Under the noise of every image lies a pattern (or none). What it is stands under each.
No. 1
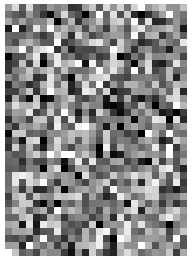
only noise
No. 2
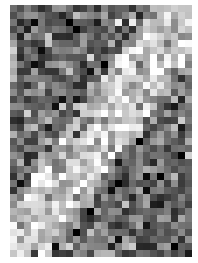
a diagonal band
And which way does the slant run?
bottom left to top right
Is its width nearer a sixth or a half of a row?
a half
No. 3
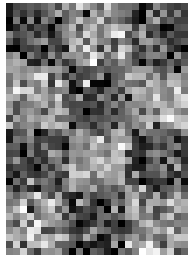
a checkerboard
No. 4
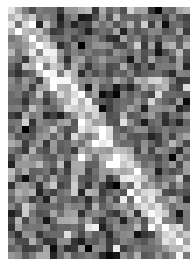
a diagonal band
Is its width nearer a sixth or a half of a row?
a sixth
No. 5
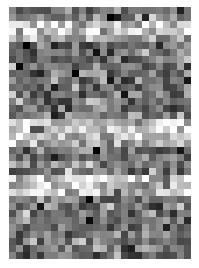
bands of rows
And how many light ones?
3
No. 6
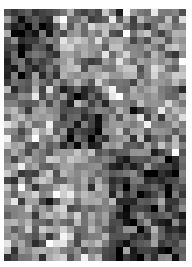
blocks along the diagonal
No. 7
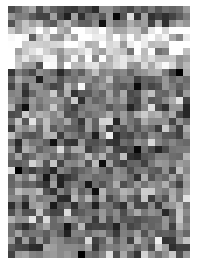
one band of rows
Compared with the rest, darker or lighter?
lighter
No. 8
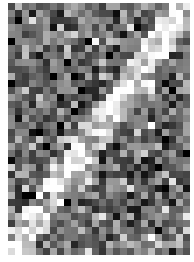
a diagonal band
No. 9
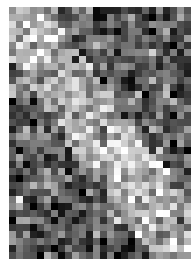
a diagonal band
